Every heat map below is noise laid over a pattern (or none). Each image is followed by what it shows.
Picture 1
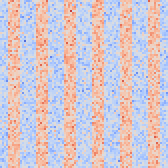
vertical stripes
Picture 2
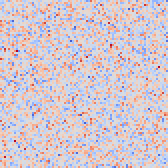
only noise
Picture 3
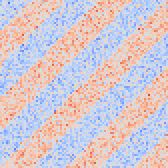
diagonal stripes
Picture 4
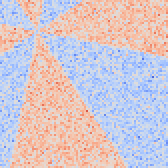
spokes from one point
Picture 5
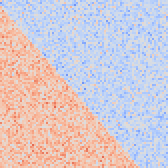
a sharp edge
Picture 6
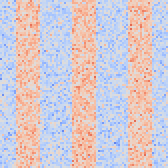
vertical stripes
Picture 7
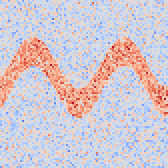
a wavy band
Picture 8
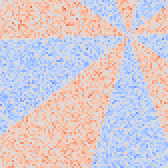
spokes from one point
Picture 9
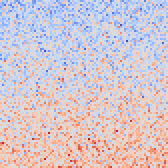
a smooth slope
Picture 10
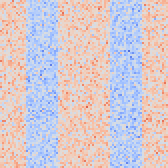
vertical stripes
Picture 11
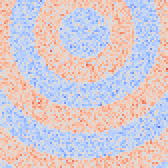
rings round one point
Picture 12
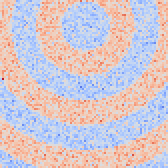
rings round one point
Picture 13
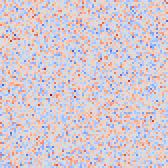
only noise
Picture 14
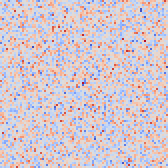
only noise
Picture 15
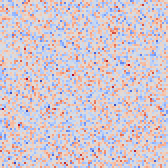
only noise
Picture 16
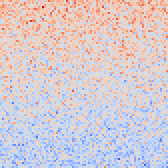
a smooth slope
